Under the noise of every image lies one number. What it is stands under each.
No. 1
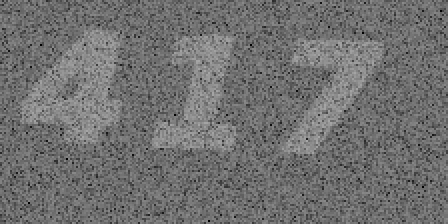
417
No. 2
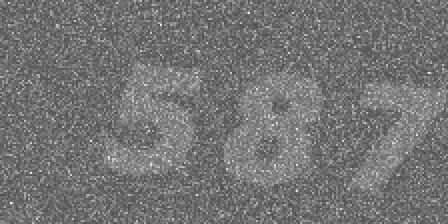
587
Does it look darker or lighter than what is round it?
lighter
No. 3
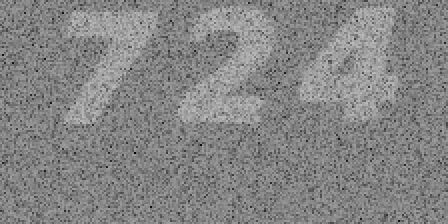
724
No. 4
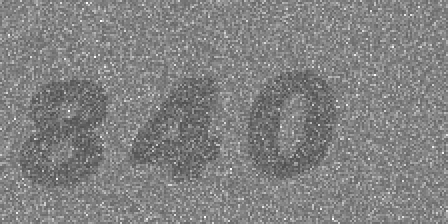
840
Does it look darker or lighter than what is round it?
darker
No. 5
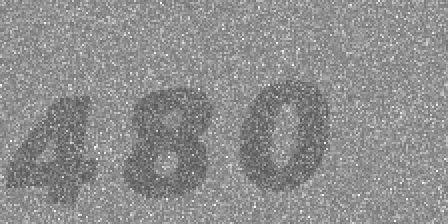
480
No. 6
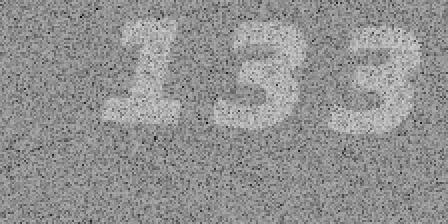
133
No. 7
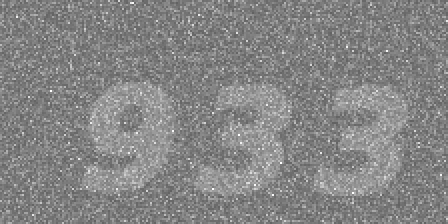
933
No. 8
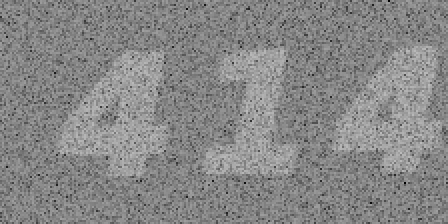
414
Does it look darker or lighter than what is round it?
lighter
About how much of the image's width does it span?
nearly all
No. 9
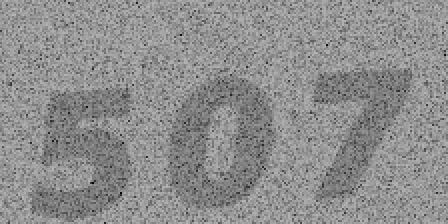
507
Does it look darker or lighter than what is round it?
darker
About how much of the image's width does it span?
nearly all
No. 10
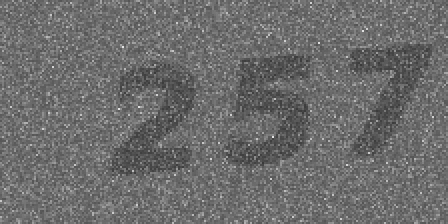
257
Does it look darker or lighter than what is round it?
darker
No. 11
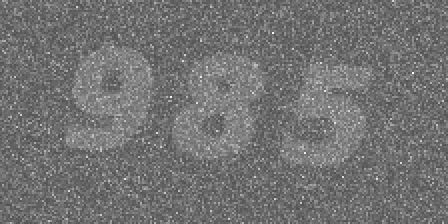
985
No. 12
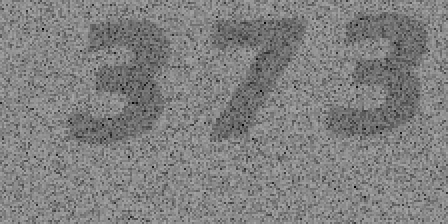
373
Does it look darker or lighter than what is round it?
darker
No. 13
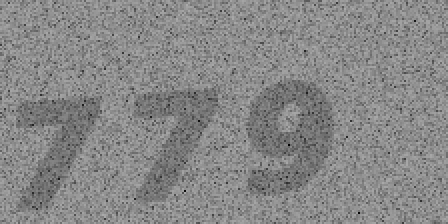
779
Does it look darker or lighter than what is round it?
darker
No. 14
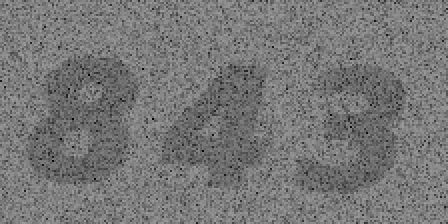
843
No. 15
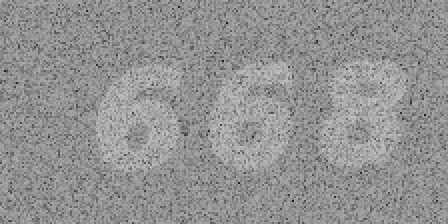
668
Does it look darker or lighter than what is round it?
lighter
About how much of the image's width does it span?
two thirds
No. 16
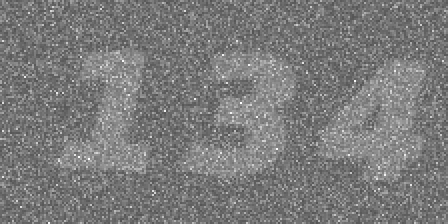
134
